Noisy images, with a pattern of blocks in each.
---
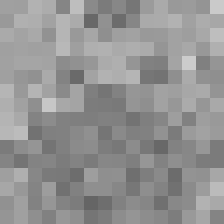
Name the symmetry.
left and right mirror each other
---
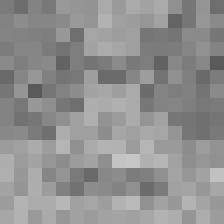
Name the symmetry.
left and right mirror each other
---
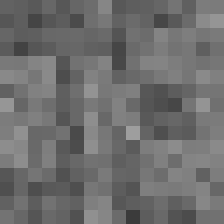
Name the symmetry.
top and bottom mirror each other
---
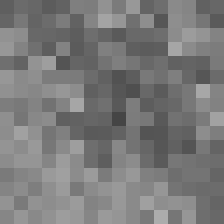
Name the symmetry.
mirrored about the diagonal from the bottom left
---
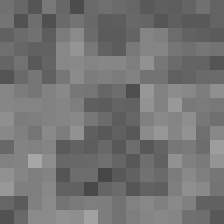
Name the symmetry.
left and right mirror each other
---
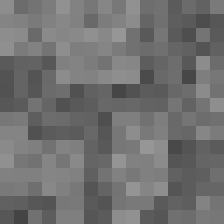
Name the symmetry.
no symmetry
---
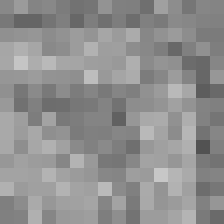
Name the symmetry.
mirrored about the diagonal from the bottom left
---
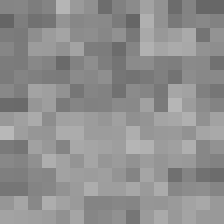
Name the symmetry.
left and right mirror each other
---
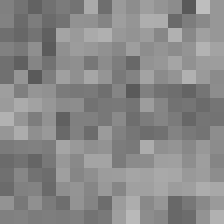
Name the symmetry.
top and bottom mirror each other
